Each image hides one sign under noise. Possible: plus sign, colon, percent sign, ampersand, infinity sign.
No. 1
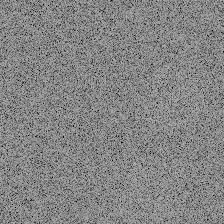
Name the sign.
colon
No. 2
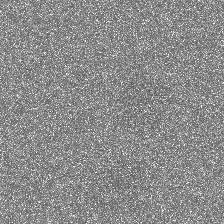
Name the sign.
colon
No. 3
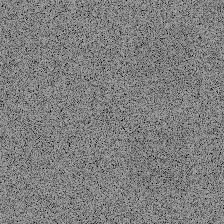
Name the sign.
colon
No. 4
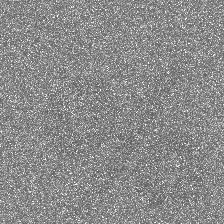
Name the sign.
percent sign
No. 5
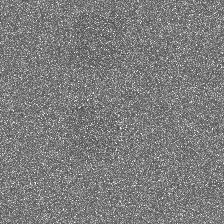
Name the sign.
colon
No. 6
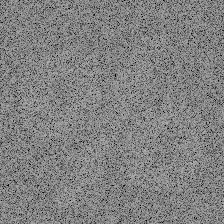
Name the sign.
percent sign
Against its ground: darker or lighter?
lighter
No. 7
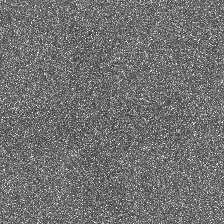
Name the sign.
plus sign
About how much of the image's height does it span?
nearly all
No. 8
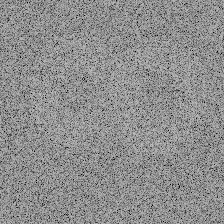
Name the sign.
infinity sign
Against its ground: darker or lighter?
lighter
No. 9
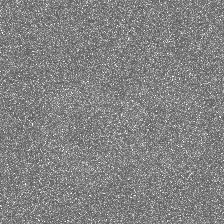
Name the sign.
infinity sign
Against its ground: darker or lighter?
lighter
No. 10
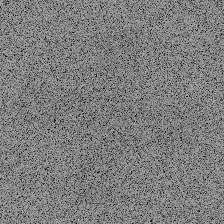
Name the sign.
plus sign
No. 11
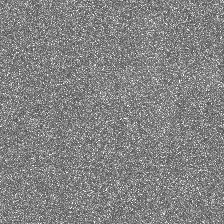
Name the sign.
plus sign
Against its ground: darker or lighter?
lighter
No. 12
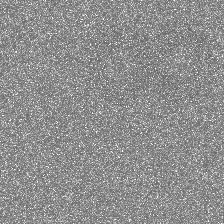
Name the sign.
infinity sign
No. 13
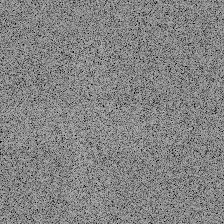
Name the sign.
plus sign
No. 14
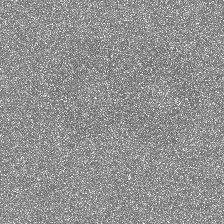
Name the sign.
infinity sign
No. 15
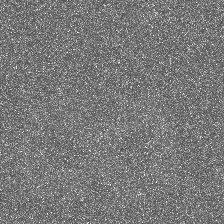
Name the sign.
infinity sign
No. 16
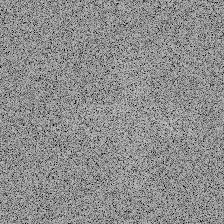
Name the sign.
plus sign
